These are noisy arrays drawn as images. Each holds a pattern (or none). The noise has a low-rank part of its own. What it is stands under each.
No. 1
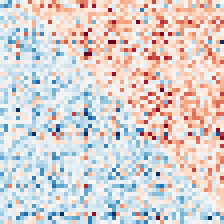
a sharp edge
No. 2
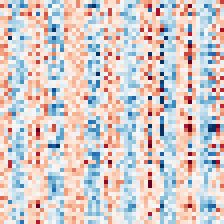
vertical stripes
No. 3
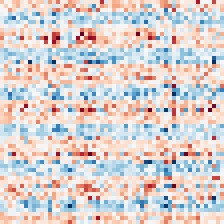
horizontal stripes
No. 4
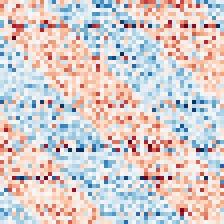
diagonal stripes
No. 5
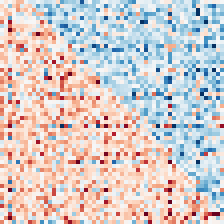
a sharp edge
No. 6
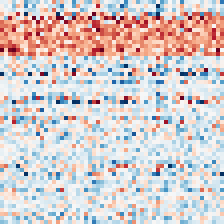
one horizontal stripe
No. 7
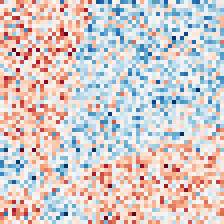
spokes from one point
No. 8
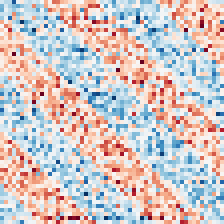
diagonal stripes
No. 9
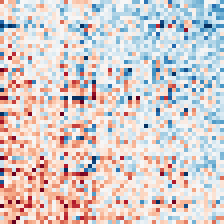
a smooth slope
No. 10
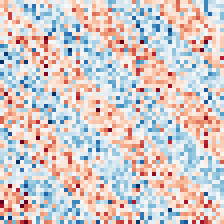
diagonal stripes
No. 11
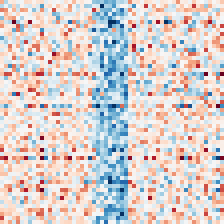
one vertical stripe
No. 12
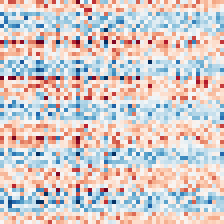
horizontal stripes
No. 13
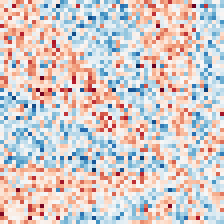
spokes from one point
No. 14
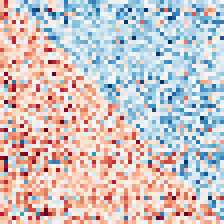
a sharp edge
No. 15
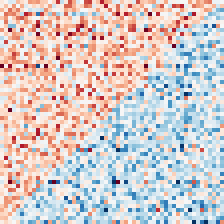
a sharp edge
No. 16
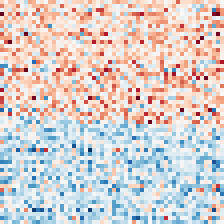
a sharp edge
